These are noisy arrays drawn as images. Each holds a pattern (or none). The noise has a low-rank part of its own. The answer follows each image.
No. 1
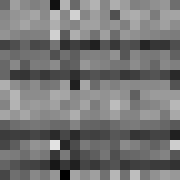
bands of rows
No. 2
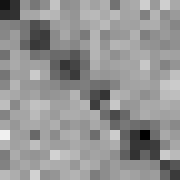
blocks along the diagonal
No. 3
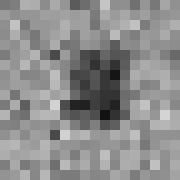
one block
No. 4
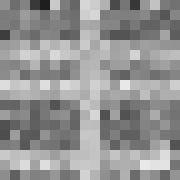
bands of rows crossing bands of columns
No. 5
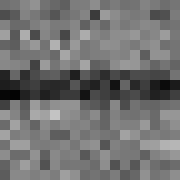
one band of rows
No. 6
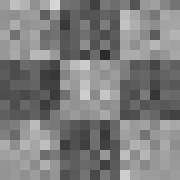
a checkerboard
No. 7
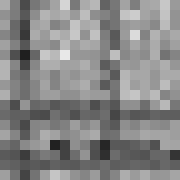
bands of rows crossing bands of columns
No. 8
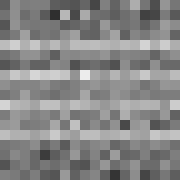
bands of rows
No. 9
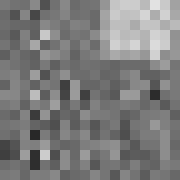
one block
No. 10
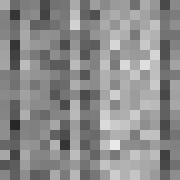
bands of columns
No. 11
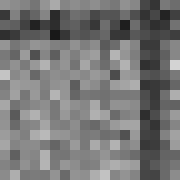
bands of rows crossing bands of columns
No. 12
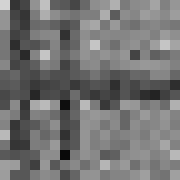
bands of rows crossing bands of columns
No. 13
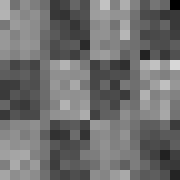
a checkerboard
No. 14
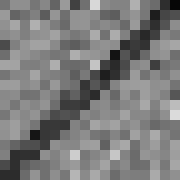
a diagonal band
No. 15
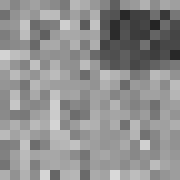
one block
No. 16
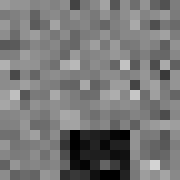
one block
